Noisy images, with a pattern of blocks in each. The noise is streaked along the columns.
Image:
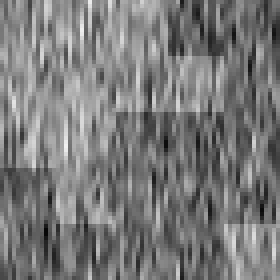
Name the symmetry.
mirrored about the diagonal from the top left
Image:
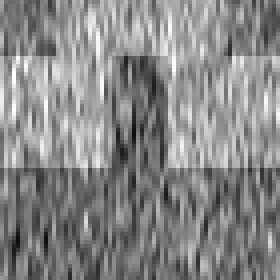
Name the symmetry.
left and right mirror each other
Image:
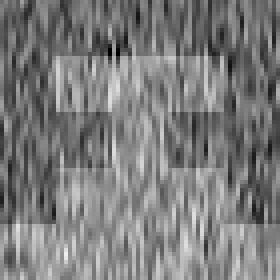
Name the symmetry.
left and right mirror each other
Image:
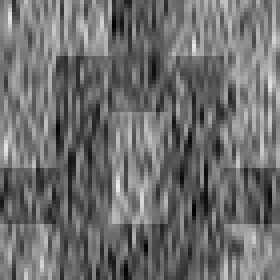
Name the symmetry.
left and right mirror each other
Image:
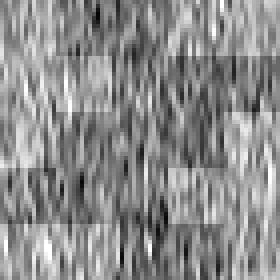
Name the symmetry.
the same after a half turn
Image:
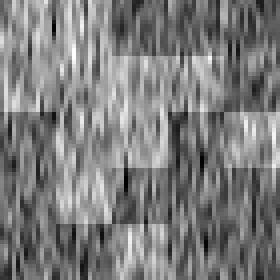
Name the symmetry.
mirrored about the diagonal from the top left
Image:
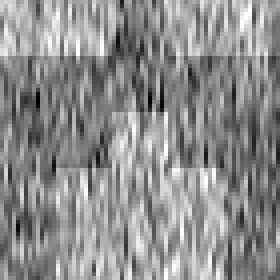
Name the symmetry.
left and right mirror each other
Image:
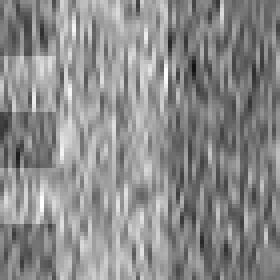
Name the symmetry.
top and bottom mirror each other
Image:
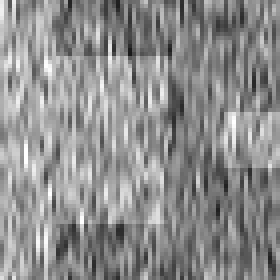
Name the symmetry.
top and bottom mirror each other
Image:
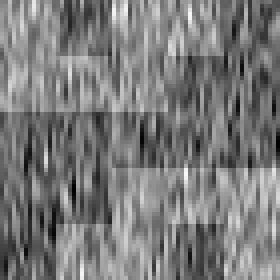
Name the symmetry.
the same after a half turn
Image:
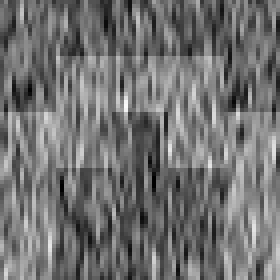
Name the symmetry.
left and right mirror each other
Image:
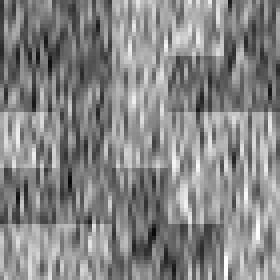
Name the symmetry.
no symmetry
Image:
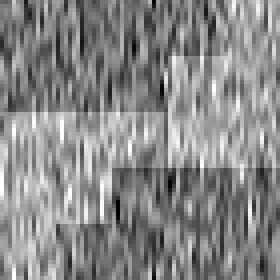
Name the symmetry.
the same after a half turn
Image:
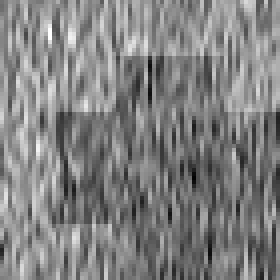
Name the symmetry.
mirrored about the diagonal from the top left
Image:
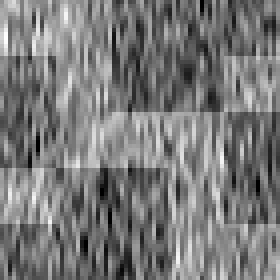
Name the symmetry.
the same after a half turn
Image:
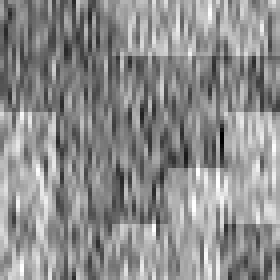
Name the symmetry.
mirrored about the diagonal from the top left
